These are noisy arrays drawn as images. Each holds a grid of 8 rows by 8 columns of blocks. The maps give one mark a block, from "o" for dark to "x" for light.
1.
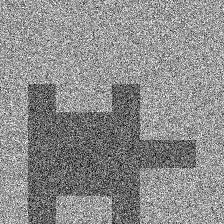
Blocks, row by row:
x x x x x x x x
x x x x x x x x
x x x x x x x x
x o x x o x x x
x o o o o x x x
x o o o o o o x
x o o o o x x x
x o x x o x x x
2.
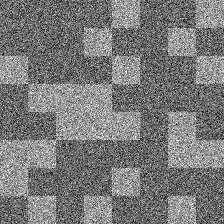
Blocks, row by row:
o o o o x o o x
o o o x o o x o
x o o o x o o x
o x x x o o o o
o o x x x o x o
x x o o o o x x
x o o o x o o o
o x o x o o x o
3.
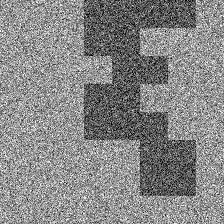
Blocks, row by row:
x x x o o o o x
x x x o o x x x
x x x x o o x x
x x x o o x x x
x x x o o o x x
x x x x x o o x
x x x x x o o x
x x x x x x x x
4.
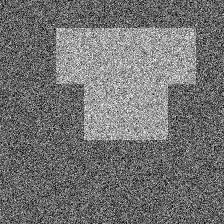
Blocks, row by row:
o o o o o o o o
o o x x x x x o
o o x x x x x o
o o o x x x o o
o o o x x x o o
o o o o o o o o
o o o o o o o o
o o o o o o o o
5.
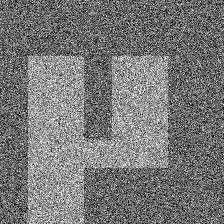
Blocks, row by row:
o o o o o o o o
o o o o o o o o
o x x o x x o o
o x x o x x o o
o x x o x x o o
o x x x x x o o
o x x o o o o o
o x x o o o o o
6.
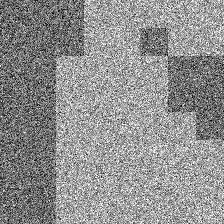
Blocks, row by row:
o o o x x x x x
o o o x x o x x
o o x x x x o o
o o x x x x o o
o o x x x x x o
o o x x x x x x
o o x x x x x x
o o x x x x x x
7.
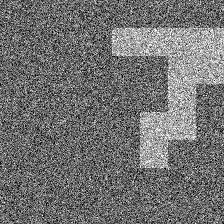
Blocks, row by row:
o o o o o o o o
o o o o x x x x
o o o o o o x x
o o o o o o x o
o o o o o x x o
o o o o o x o o
o o o o o o o o
o o o o o o o o
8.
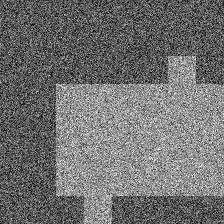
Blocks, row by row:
o o o o o o o o
o o o o o o o o
o o o o o o x o
o o x x x x x x
o o x x x x x x
o o x x x x x x
o o x x x x x x
o o o x o o o o
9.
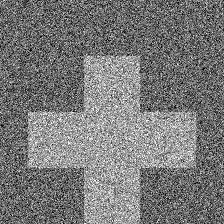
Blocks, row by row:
o o o o o o o o
o o o o o o o o
o o o x x o o o
o o o x x o o o
o x x x x x x o
o x x x x x x o
o o o x x o o o
o o o x x o o o
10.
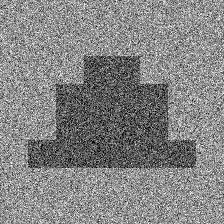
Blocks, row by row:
x x x x x x x x
x x x x x x x x
x x x o o x x x
x x o o o o x x
x x o o o o x x
x o o o o o o x
x x x x x x x x
x x x x x x x x
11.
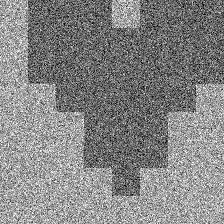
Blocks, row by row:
x o o o x o o o
x o o o o o o o
x o o o o o o o
x x o o o o o x
x x x o o o x x
x x x o o o x x
x x x x o x x x
x x x x x x x x
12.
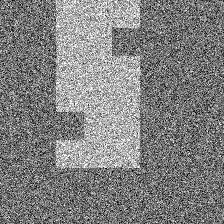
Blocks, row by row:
o o x x x o o o
o o x x o o o o
o o x x x o o o
o o x x x o o o
o o o x x o o o
o o x x x o o o
o o o o o o o o
o o o o o o o o
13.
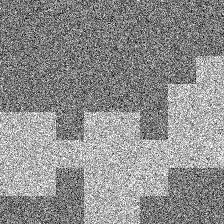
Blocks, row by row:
o o o o o o o o
o o o o o o o o
o o o o o o o x
o o o o o o x x
x x o x x o x x
x x x x x x x x
x x o x x x o o
o o o x x o o o
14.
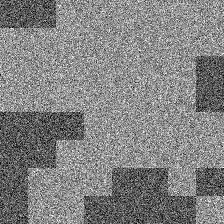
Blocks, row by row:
o o x x x x x x
x x x x x x x x
x x x x x x x o
x x x x x x x o
o o o x x x x x
o o x x x x x x
o x x x o o x o
o x x o o o o x
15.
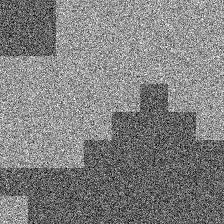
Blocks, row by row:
o o x x x x x x
o o x x x x x x
x x x x x x x x
x x x x x o x x
x x x x o o o x
x x x o o o o o
o o o o o o o o
x o o o o o o o
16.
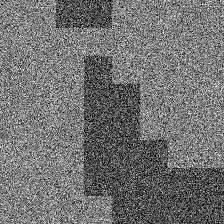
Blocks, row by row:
x x o o x x x x
x x x x x x x x
x x x o x x x x
x x x o o x x x
x x x o o x x x
x x x o o o x x
x x x o o o o o
x x x x o o o o
